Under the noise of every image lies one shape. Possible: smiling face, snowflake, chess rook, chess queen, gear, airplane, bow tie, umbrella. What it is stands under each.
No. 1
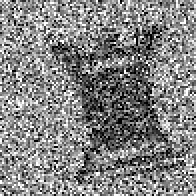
chess rook
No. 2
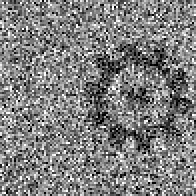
gear
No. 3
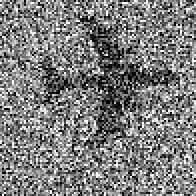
airplane
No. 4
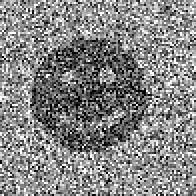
smiling face
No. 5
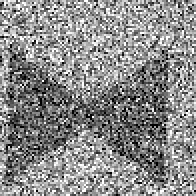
bow tie
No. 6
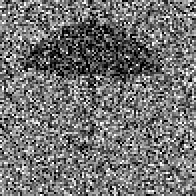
umbrella
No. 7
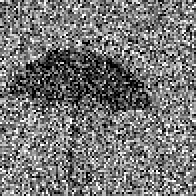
umbrella
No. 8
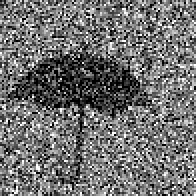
umbrella
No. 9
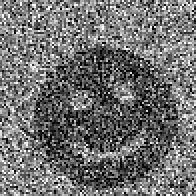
smiling face
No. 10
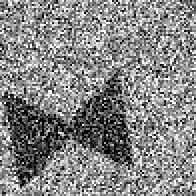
bow tie
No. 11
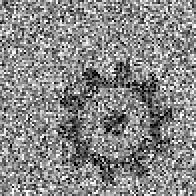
gear
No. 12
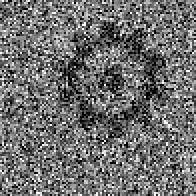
gear
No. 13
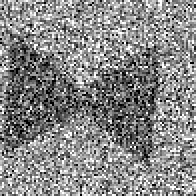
bow tie
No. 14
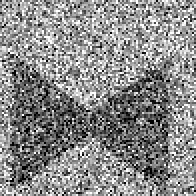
bow tie
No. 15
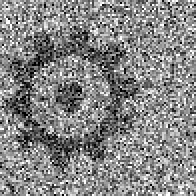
gear
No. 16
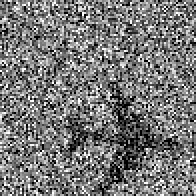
airplane
